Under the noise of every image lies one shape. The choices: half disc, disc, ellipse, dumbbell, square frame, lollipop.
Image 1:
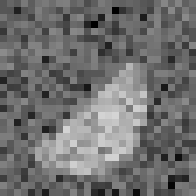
half disc
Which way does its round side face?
down and right
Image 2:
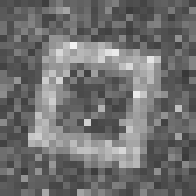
square frame
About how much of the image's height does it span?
two thirds
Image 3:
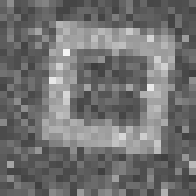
square frame
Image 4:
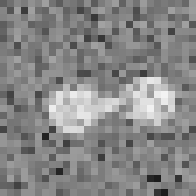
dumbbell
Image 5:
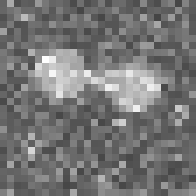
dumbbell
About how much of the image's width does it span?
two thirds
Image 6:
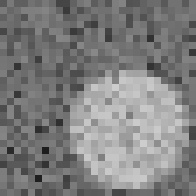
disc
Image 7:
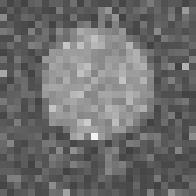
disc
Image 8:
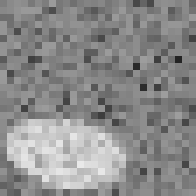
ellipse
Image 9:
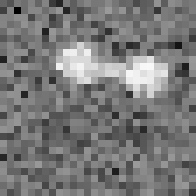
dumbbell
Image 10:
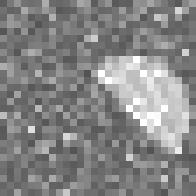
half disc
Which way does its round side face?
up and right
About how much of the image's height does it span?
half
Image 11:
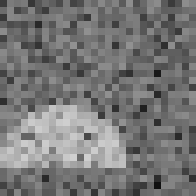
half disc
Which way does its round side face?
up
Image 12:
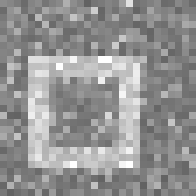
square frame
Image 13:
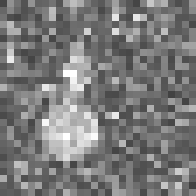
lollipop
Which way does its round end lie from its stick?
down
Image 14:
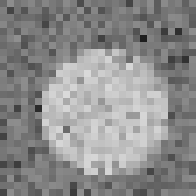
disc
